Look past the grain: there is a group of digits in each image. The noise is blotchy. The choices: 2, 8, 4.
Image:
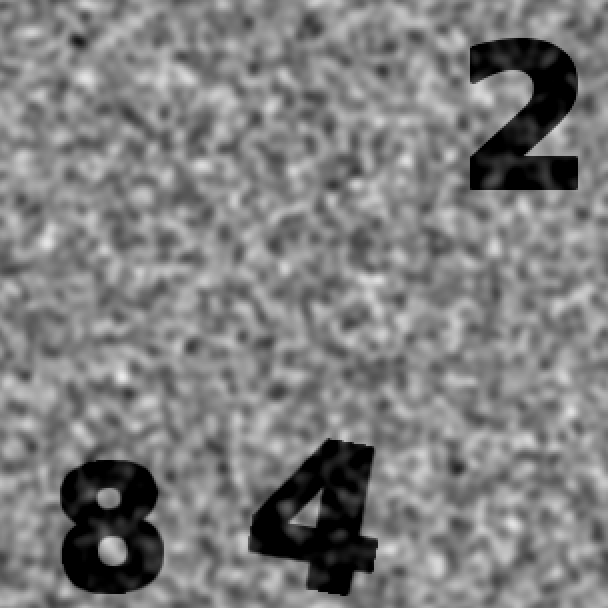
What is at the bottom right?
nothing
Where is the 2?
top right
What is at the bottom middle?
4
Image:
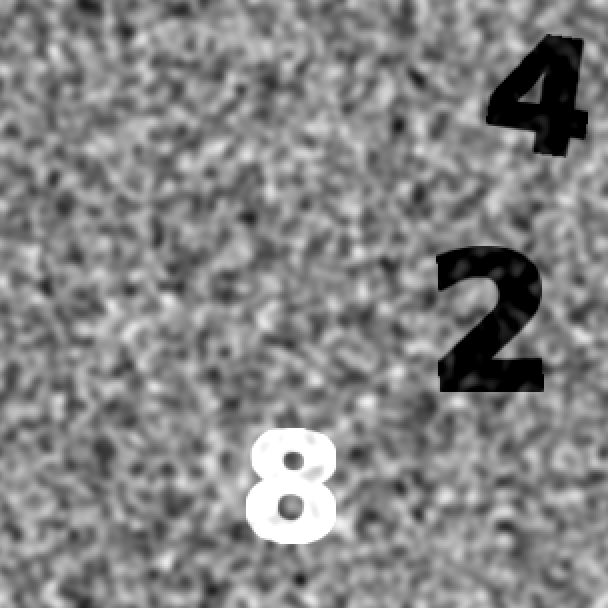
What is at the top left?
nothing
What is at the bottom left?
nothing
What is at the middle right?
2
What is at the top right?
4
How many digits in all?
3
